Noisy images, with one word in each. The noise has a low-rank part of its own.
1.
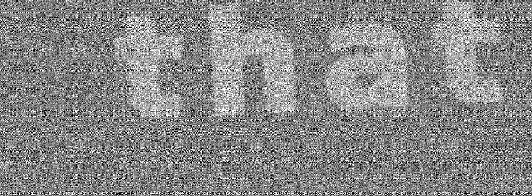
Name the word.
that
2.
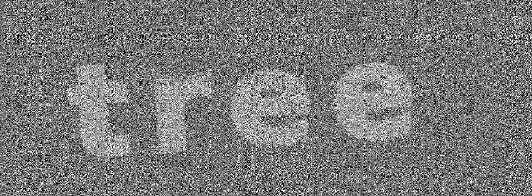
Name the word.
tree
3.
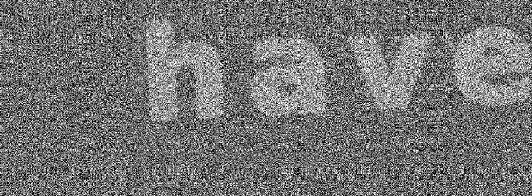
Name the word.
have
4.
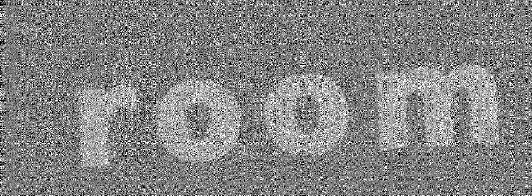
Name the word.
room
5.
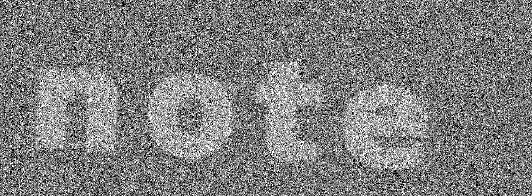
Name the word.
note
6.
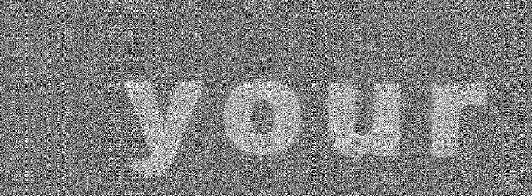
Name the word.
your
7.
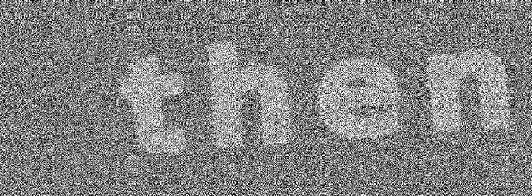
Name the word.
then
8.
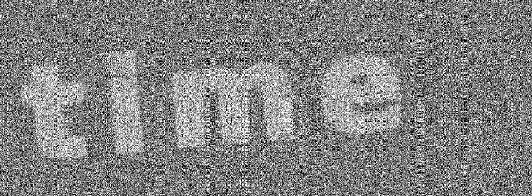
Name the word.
time
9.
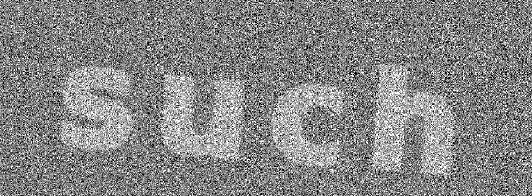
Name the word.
such
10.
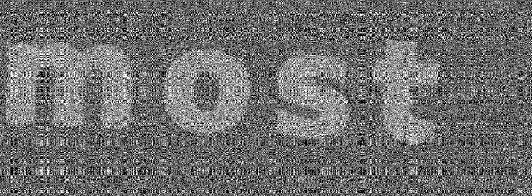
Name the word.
most
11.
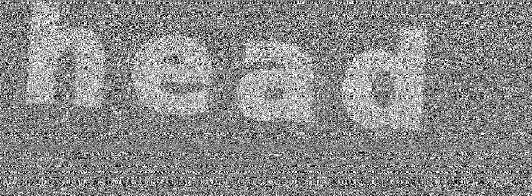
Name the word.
head
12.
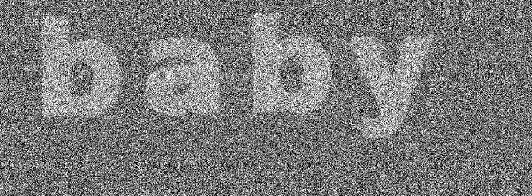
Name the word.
baby
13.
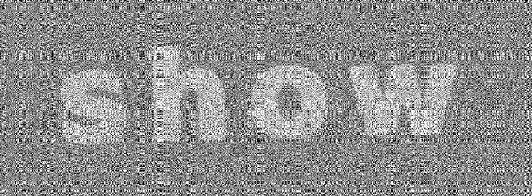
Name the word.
show
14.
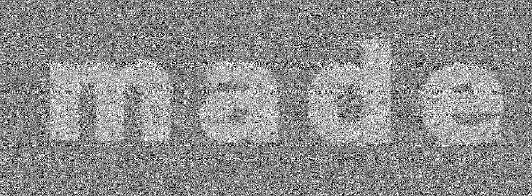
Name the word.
made
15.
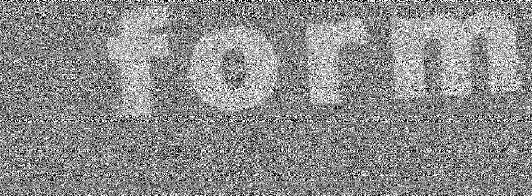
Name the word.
form
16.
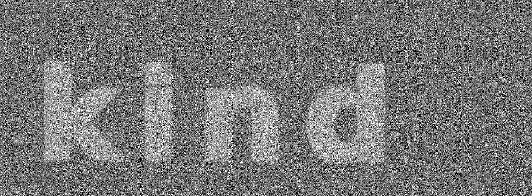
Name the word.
kind
